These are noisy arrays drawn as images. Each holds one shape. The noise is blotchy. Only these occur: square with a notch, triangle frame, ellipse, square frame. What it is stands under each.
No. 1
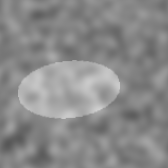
ellipse
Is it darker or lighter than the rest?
lighter
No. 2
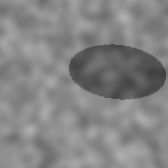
ellipse
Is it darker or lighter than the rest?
darker
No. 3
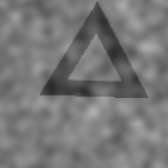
triangle frame
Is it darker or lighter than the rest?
darker
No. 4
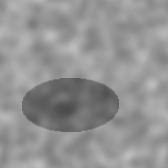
ellipse
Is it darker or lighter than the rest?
darker
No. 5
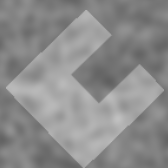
square with a notch
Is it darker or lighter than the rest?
lighter
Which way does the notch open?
up and right
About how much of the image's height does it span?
nearly all
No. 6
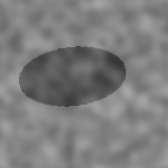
ellipse
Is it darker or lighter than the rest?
darker
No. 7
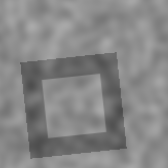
square frame
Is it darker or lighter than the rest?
darker
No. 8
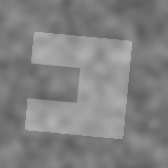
square with a notch
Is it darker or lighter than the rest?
lighter
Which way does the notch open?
left
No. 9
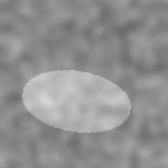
ellipse
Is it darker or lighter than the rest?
lighter
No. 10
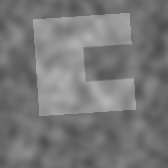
square with a notch
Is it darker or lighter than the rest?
lighter
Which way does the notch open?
right
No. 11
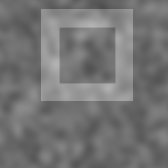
square frame
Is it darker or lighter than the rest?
lighter
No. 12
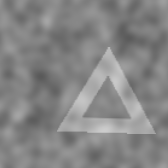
triangle frame
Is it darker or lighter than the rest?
lighter
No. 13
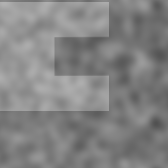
square with a notch
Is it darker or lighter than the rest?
lighter
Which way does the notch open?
right
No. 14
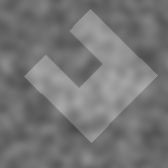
square with a notch
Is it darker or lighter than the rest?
lighter
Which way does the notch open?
up and left
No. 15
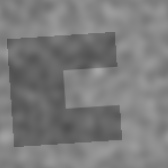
square with a notch
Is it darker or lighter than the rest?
darker
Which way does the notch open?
right
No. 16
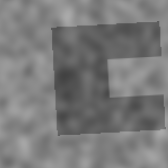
square with a notch
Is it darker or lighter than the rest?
darker
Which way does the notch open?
right
